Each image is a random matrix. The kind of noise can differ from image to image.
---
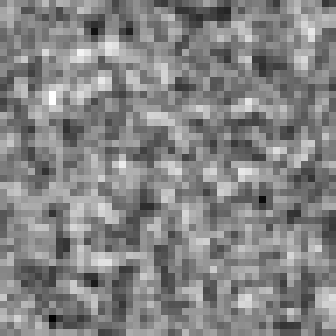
blotchy
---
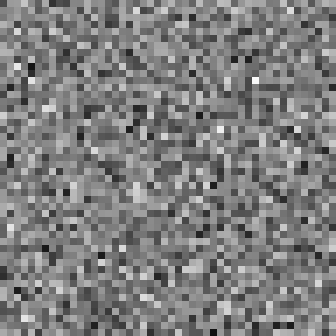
independent entries
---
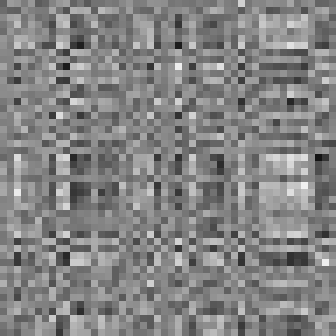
low rank plus noise
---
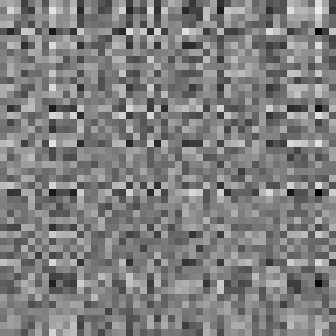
low rank plus noise
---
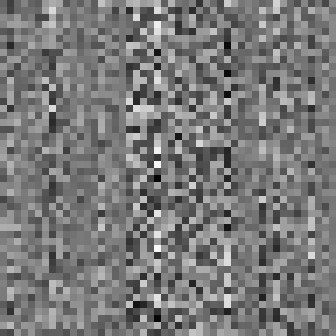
columns of uneven size
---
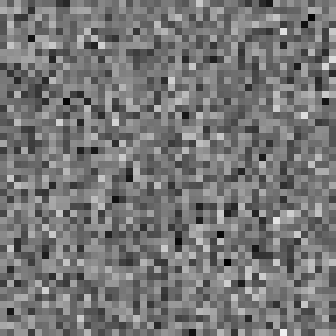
independent entries
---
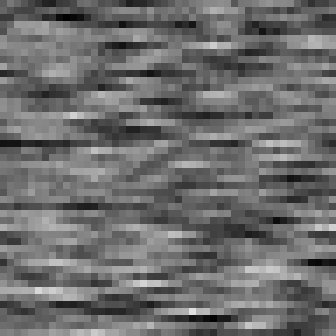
streaked along the rows
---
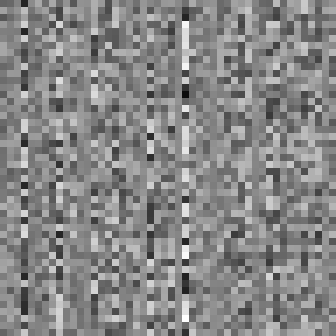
columns of uneven size
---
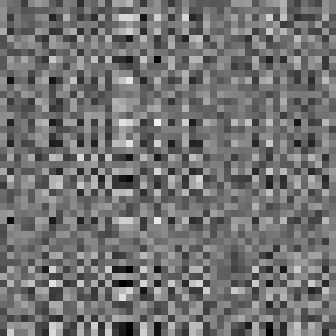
low rank plus noise
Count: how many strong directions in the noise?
one
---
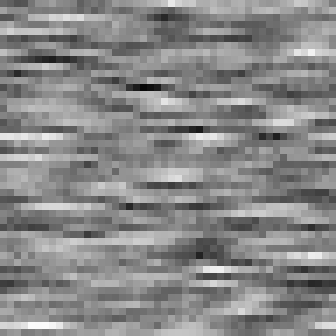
streaked along the rows
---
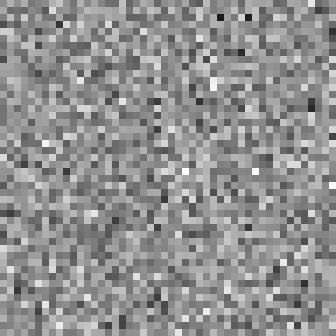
independent entries
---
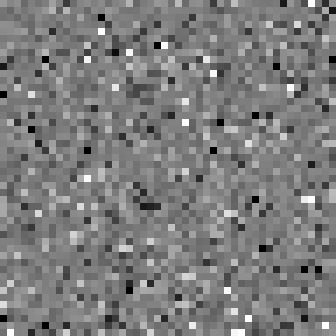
heavy tails
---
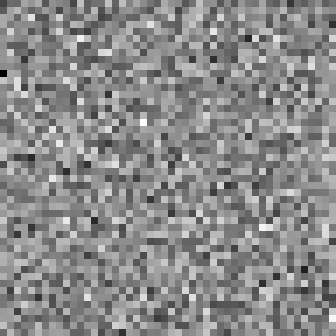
independent entries
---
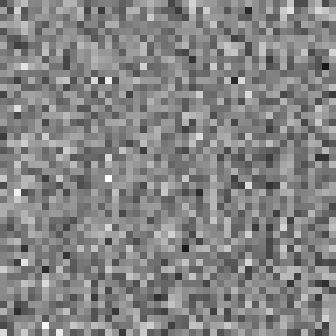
low rank plus noise
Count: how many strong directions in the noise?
five to eight
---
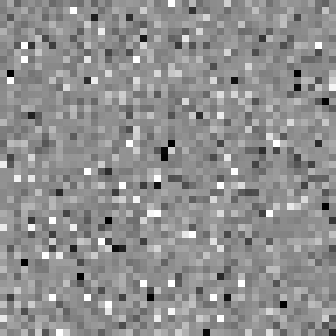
heavy tails
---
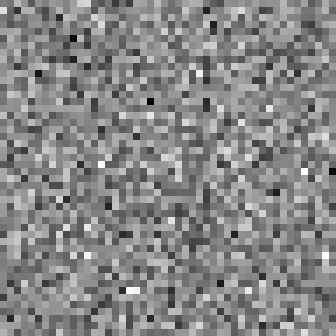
independent entries
